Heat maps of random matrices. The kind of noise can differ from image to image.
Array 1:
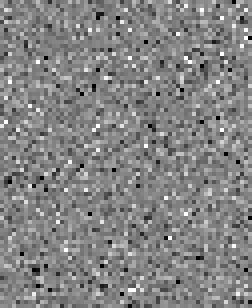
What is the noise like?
heavy tails
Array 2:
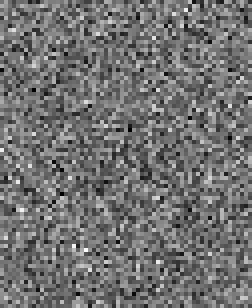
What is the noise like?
independent entries
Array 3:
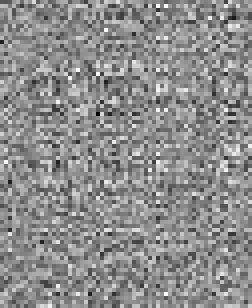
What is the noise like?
low rank plus noise
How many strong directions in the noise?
two
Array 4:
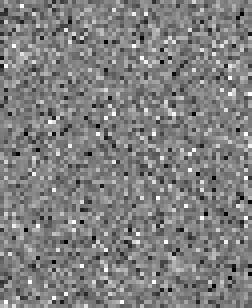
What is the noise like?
heavy tails
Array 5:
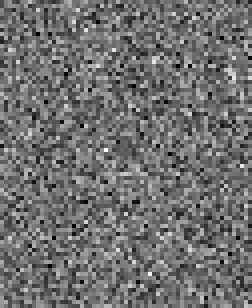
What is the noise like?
independent entries
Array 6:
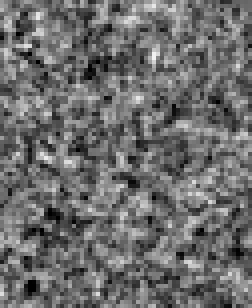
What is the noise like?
blotchy
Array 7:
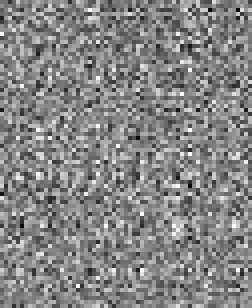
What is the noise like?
low rank plus noise
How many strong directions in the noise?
three or four
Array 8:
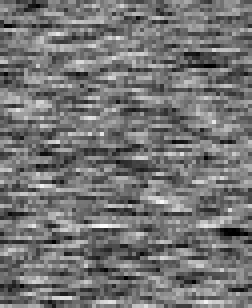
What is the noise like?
streaked along the rows
